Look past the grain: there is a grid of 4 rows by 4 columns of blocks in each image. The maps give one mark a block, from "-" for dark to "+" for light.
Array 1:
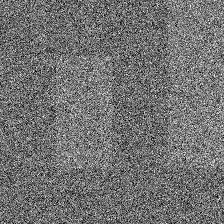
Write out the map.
- - - +
- + - +
- + - +
- - - -
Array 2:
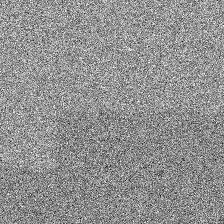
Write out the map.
+ + + +
+ + + +
+ - - -
- - - -
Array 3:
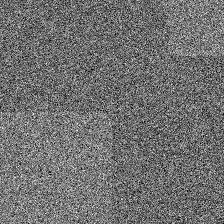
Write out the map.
- - - +
- - - -
+ + - -
+ + - -
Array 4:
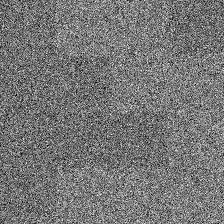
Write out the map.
- + + -
- - + +
- - - +
- + + +
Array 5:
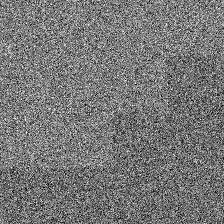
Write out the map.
+ + + +
+ + + -
+ + - -
- - - -
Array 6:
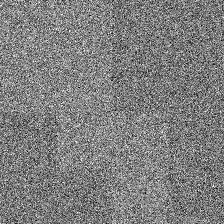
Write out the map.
+ + - -
+ + - -
- + + -
- - + -
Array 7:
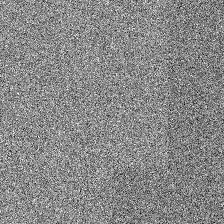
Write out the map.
+ + + -
+ + + -
+ + + -
+ + - -
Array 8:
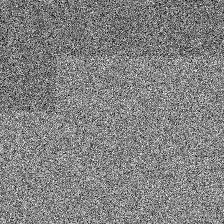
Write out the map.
- - - -
- + + +
+ + + +
+ + + +
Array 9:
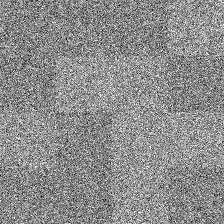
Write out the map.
- - - +
- + + -
+ - + +
- - + -
